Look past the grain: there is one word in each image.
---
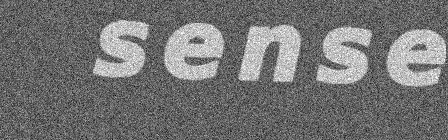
sense
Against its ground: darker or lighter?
lighter
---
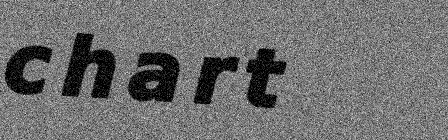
chart
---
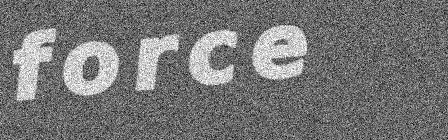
force
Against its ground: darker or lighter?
lighter
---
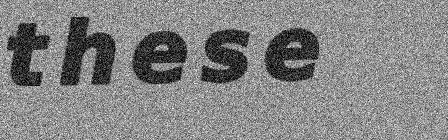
these
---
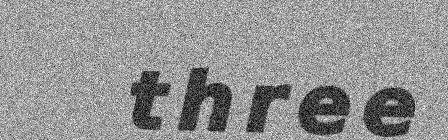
three
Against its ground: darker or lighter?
darker
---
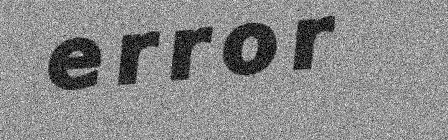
error
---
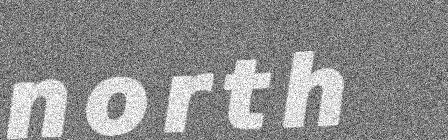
north
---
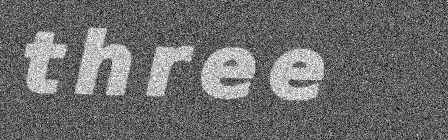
three
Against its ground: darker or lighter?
lighter
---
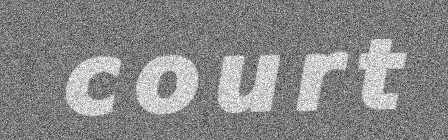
court
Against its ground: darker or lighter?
lighter
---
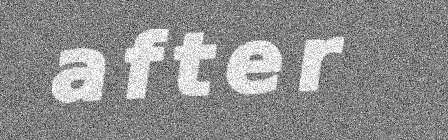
after
